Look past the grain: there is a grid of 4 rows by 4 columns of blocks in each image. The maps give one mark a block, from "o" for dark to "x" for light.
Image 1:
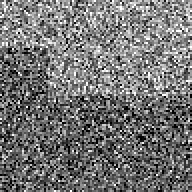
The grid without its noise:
x x x x
o x x x
o o o o
o o o o
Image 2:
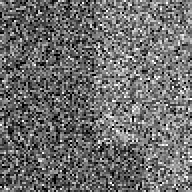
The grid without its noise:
o o x x
o o x x
o o x x
o o o x
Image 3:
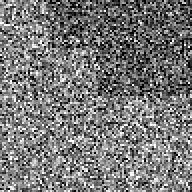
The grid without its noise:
x o o o
x x o o
x x x x
x x x x
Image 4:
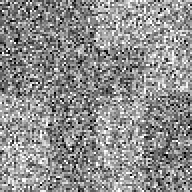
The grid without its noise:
o o x x
o o o x
x o x o
x o x o
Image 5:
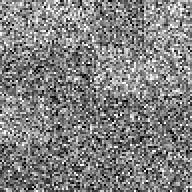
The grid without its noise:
x x o x
o o x x
x o o o
o o o o
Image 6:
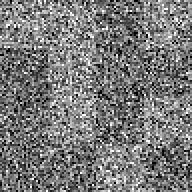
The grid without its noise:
x x o x
o x o o
o x o x
o o x o
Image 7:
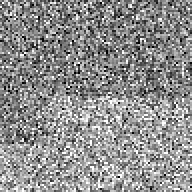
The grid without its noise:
o o o o
o o o o
o x x x
x x x x
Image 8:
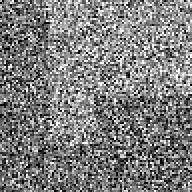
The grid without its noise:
o x x x
o x x x
o x o o
o o o o
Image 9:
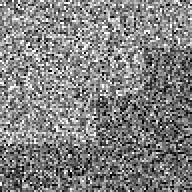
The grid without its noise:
x x x x
x x x o
x x o o
o o o o
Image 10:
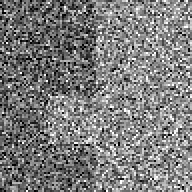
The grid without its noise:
o o x x
o o x x
o x x x
o o x x
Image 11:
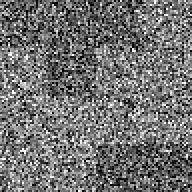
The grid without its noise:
o o o x
x o x x
x x x x
x x o o
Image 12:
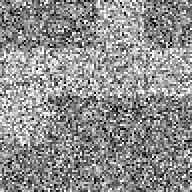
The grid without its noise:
o o x o
x x x x
x o o o
o o o o
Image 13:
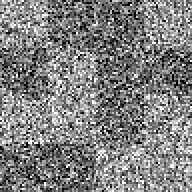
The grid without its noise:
x o o x
o x o o
x x o x
o o x x
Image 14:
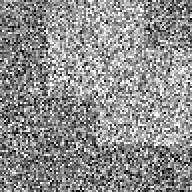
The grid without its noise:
o x x o
o x x x
o o x x
o o o o
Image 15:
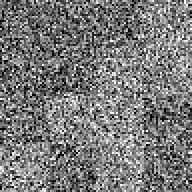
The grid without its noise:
o o o x
o o x x
o x x o
x o x o
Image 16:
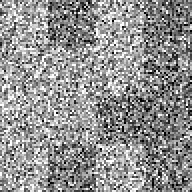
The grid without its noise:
x o x o
x x x o
x x o o
x o x o
